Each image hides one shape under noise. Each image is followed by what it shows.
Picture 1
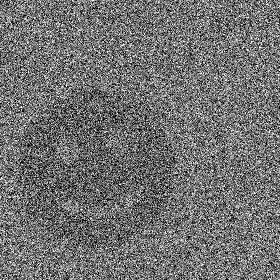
smiling face
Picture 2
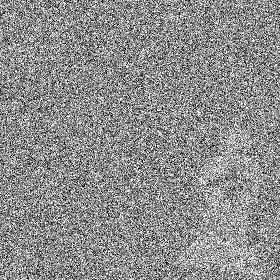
chess bishop
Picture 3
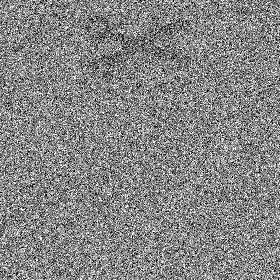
pair of scissors
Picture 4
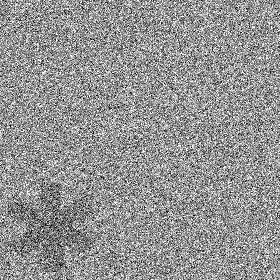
asterisk
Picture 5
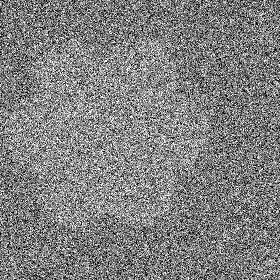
flower
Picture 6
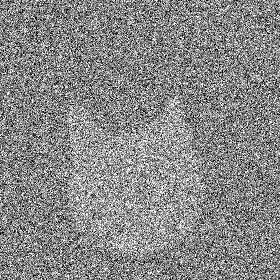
cat's head
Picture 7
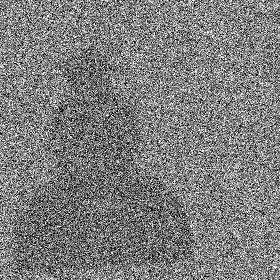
chess pawn
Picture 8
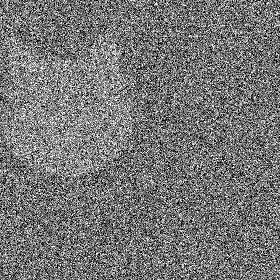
cat's head
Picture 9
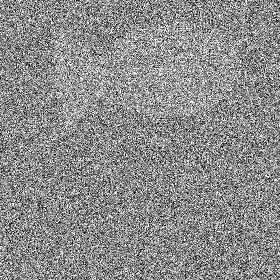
fish
